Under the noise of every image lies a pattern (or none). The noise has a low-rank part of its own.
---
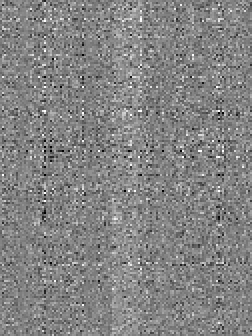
one band of columns
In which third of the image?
middle
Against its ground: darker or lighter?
lighter
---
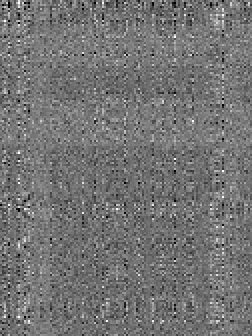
bands of rows crossing bands of columns
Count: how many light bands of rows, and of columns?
2 and 2
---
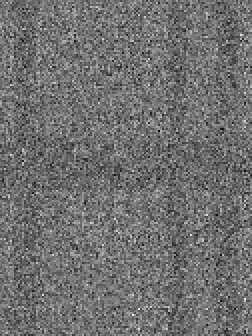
bands of rows crossing bands of columns
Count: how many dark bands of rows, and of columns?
1 and 3
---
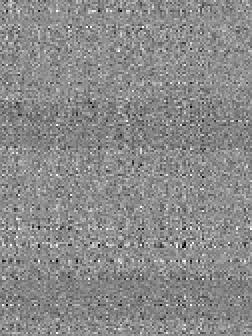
bands of rows
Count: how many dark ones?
2
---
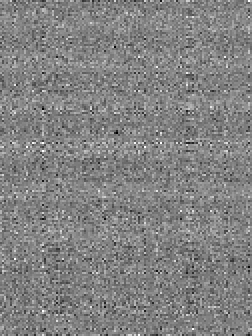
bands of rows
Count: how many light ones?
6
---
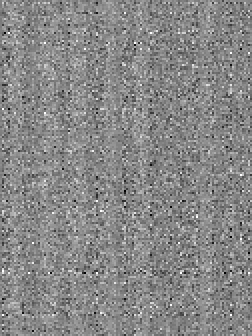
bands of columns
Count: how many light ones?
6
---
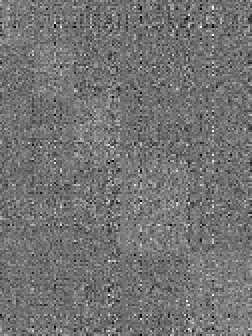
blocks along the diagonal
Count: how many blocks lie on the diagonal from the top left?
5
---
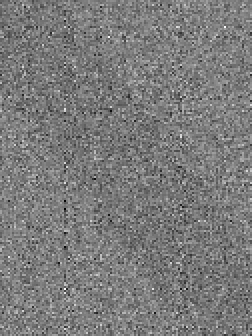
a diagonal band
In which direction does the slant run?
top left to bottom right
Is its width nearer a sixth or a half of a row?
a half
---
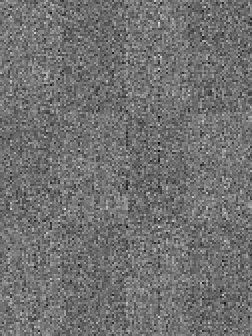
a checkerboard
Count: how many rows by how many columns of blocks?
3 by 4
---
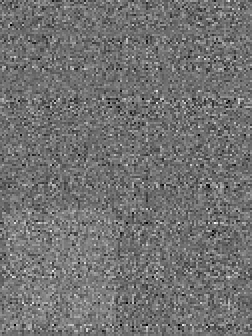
one block
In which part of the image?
bottom left
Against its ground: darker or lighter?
lighter
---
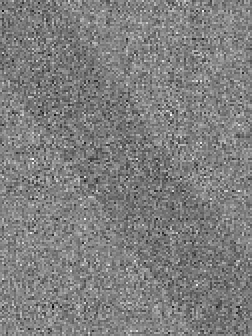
a diagonal band
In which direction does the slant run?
top left to bottom right
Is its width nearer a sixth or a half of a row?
a half
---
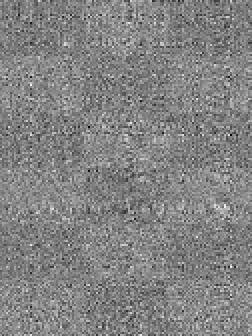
a checkerboard
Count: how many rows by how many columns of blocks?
6 by 3
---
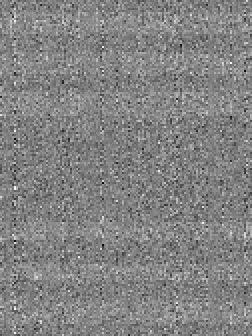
bands of rows
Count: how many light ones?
6
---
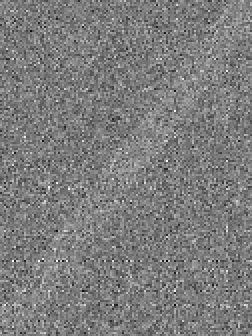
a diagonal band
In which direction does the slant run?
bottom left to top right
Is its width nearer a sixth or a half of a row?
a sixth
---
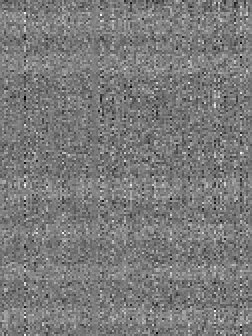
bands of rows
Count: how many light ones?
6
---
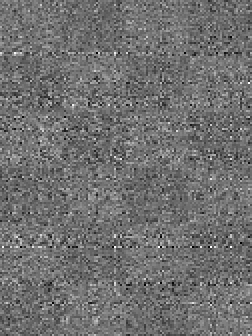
a checkerboard
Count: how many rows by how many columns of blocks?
6 by 4
